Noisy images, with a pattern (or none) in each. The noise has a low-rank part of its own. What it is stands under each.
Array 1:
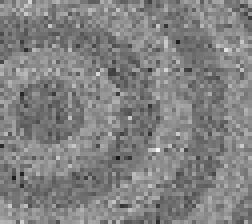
rings round one point
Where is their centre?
middle left
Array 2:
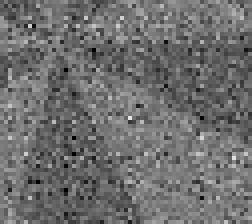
spokes from one point
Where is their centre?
top left
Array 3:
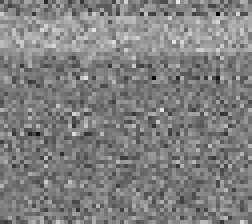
one horizontal stripe
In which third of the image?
top
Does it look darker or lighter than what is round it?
lighter
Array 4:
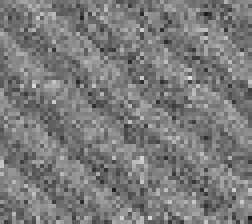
diagonal stripes
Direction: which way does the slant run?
top left to bottom right
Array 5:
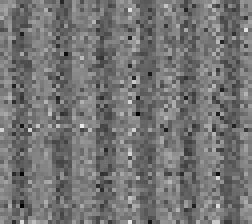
vertical stripes
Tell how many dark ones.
6
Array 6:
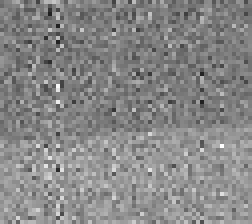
a sharp edge
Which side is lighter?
bottom
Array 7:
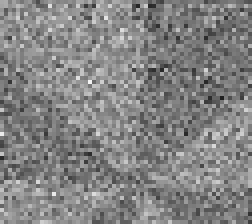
spokes from one point
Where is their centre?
bottom middle
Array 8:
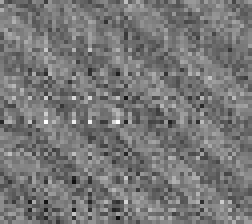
diagonal stripes
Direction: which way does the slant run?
top left to bottom right
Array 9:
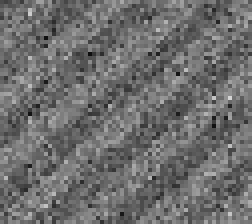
diagonal stripes
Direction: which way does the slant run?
bottom left to top right
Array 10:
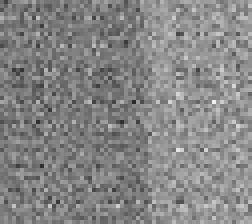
a sharp edge
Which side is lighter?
right
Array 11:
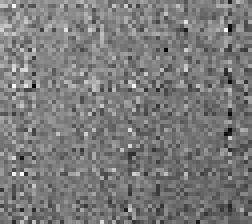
a smooth slope
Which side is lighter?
top left
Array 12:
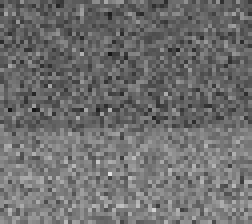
a sharp edge
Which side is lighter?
bottom
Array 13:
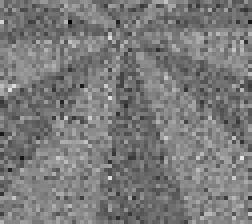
spokes from one point
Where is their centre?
top middle
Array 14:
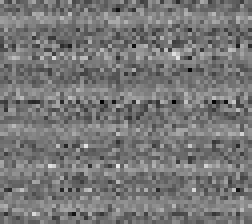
horizontal stripes
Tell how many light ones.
6
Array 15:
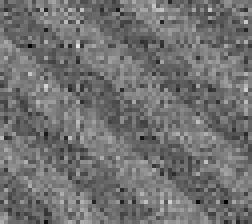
diagonal stripes
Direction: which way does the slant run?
top left to bottom right
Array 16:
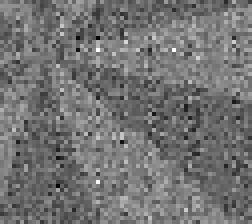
spokes from one point
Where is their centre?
top left
